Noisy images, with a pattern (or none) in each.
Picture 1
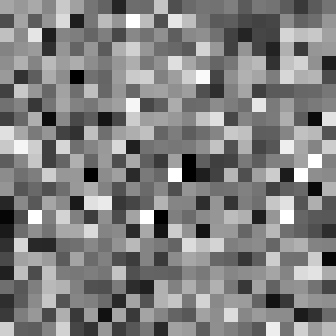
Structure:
only noise
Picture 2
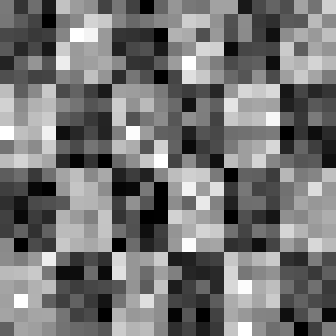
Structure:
a checkerboard
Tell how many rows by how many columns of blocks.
4 by 6
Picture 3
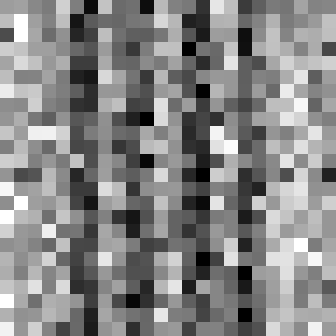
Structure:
bands of columns
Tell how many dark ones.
4
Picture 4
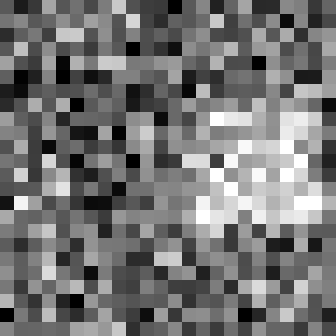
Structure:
one block
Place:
middle right
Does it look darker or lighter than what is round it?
lighter
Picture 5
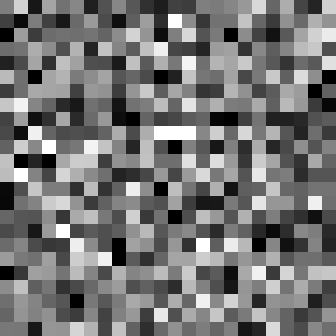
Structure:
only noise
